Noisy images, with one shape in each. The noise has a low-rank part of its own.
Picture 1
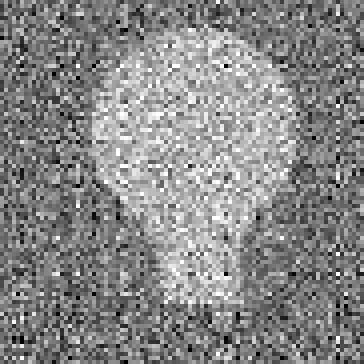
light light bulb
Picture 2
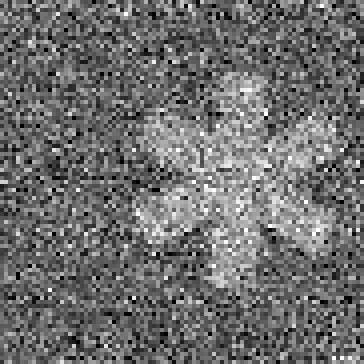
light asterisk
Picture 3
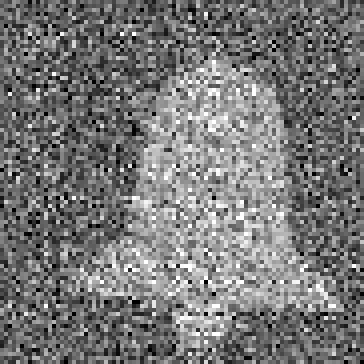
light bell
